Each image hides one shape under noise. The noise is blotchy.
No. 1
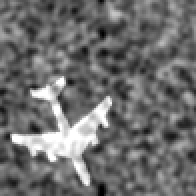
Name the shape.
airplane
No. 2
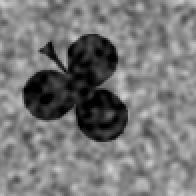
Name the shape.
club
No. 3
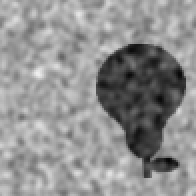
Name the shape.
pear
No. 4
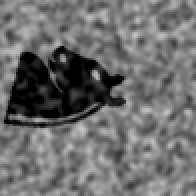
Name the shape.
chess knight
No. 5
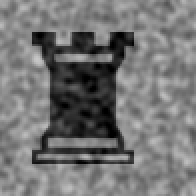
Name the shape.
chess rook
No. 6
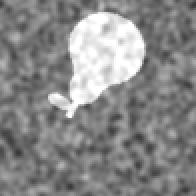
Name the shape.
pear
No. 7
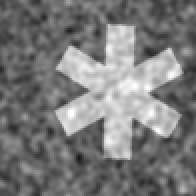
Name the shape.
asterisk
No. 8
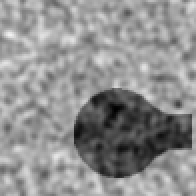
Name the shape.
light bulb
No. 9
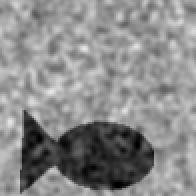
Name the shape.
fish
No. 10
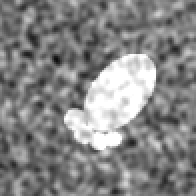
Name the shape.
footprint
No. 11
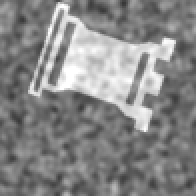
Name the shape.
chess rook
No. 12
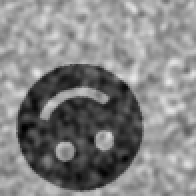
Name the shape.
smiling face
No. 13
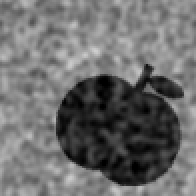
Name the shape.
apple
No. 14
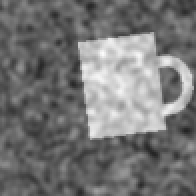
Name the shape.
cup
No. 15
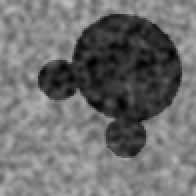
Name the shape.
bear's head
